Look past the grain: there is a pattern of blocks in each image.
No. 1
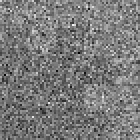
mirrored about the diagonal from the bottom left
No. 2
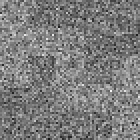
the same after a half turn
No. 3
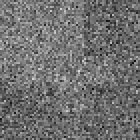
mirrored about the diagonal from the top left
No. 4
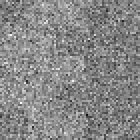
top and bottom mirror each other
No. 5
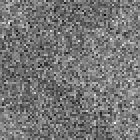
top and bottom mirror each other
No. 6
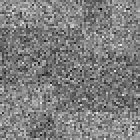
the same after a half turn
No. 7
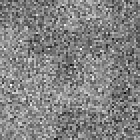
no symmetry
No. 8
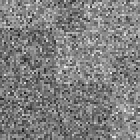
mirrored about the diagonal from the bottom left
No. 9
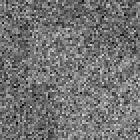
mirrored about the diagonal from the top left
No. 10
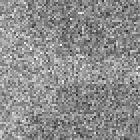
top and bottom mirror each other
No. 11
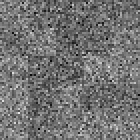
no symmetry
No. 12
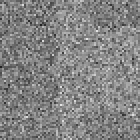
top and bottom mirror each other
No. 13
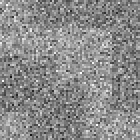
mirrored about the diagonal from the bottom left
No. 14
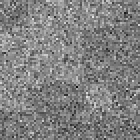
mirrored about the diagonal from the top left
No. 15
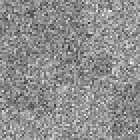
no symmetry
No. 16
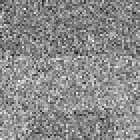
left and right mirror each other
